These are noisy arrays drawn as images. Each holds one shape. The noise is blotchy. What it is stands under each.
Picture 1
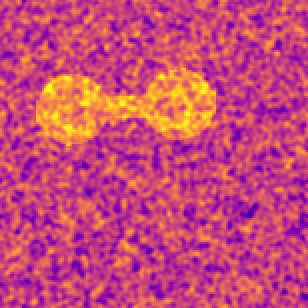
dumbbell
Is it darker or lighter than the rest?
lighter
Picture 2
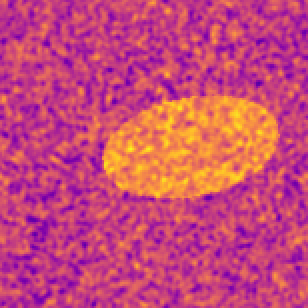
ellipse
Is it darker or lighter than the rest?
lighter
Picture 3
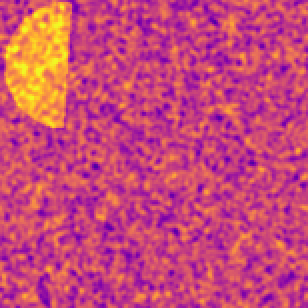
half disc
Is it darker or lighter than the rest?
lighter
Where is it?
top left
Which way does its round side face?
left
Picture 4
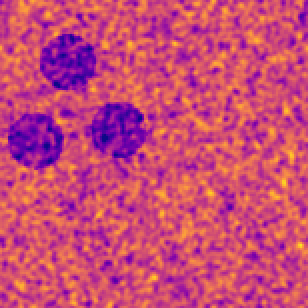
three dots
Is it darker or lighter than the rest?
darker
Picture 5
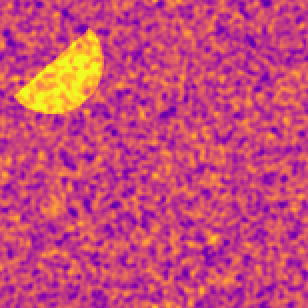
half disc
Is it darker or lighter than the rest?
lighter
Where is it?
top left
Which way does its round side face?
down and right
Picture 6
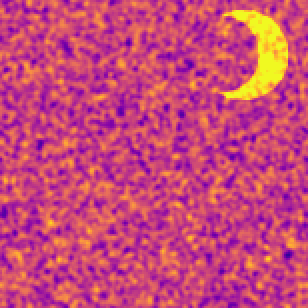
crescent
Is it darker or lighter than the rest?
lighter
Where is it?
top right
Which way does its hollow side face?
left
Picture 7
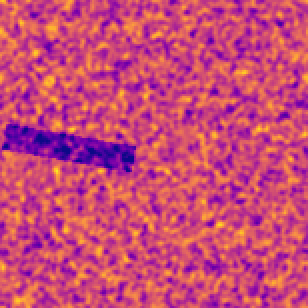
bar
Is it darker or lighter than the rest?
darker
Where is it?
middle left
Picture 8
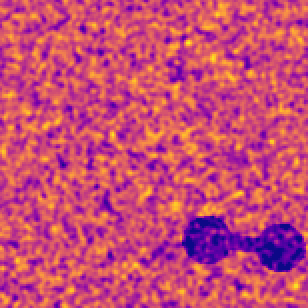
dumbbell
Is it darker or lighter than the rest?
darker
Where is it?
bottom right
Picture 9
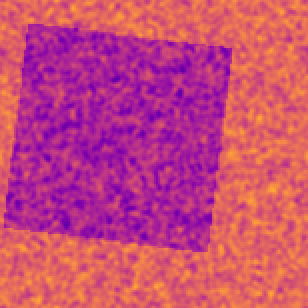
square
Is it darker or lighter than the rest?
darker
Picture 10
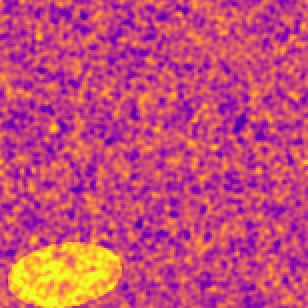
ellipse
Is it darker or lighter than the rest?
lighter
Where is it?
bottom left
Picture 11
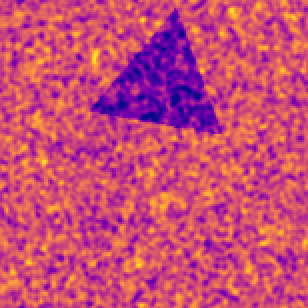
triangle
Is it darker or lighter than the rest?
darker
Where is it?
top middle
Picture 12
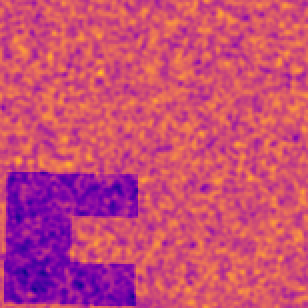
square with a notch
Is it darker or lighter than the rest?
darker
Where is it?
bottom left
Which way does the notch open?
right
